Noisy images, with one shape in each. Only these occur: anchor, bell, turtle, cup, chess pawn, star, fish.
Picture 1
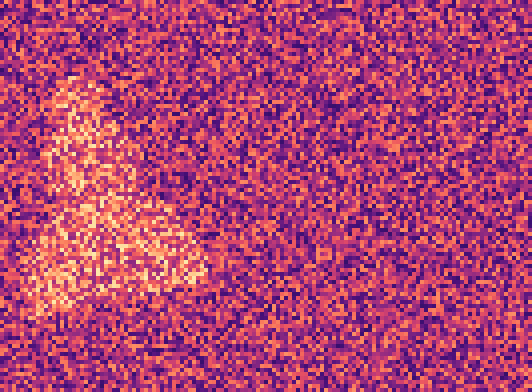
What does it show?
light chess pawn
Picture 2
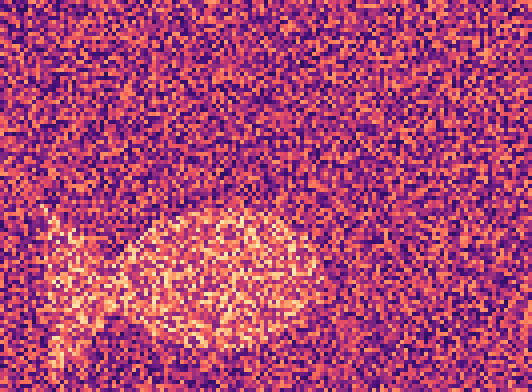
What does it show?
light fish
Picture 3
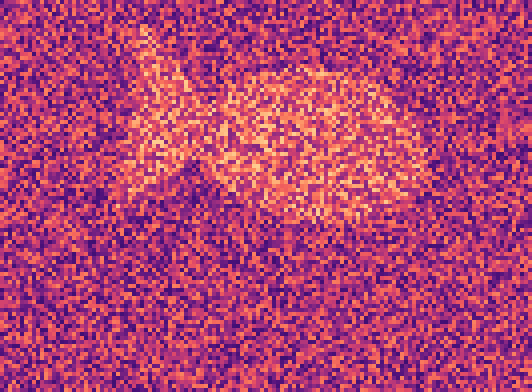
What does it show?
light fish
